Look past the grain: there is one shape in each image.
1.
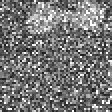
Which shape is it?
dumbbell
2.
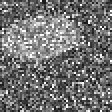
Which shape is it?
ellipse
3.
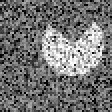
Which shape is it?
disc with a wedge cut out
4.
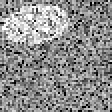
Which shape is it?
ellipse
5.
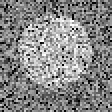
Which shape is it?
disc
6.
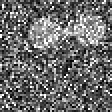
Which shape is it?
dumbbell
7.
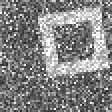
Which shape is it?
square frame
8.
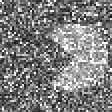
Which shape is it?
disc with a wedge cut out
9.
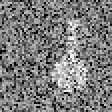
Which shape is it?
lollipop
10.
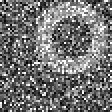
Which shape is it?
ring
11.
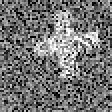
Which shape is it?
cross
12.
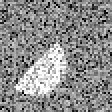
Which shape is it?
half disc
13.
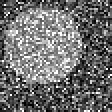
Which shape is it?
disc
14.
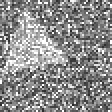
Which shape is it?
triangle
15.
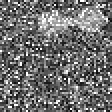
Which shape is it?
dumbbell
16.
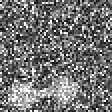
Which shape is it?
dumbbell
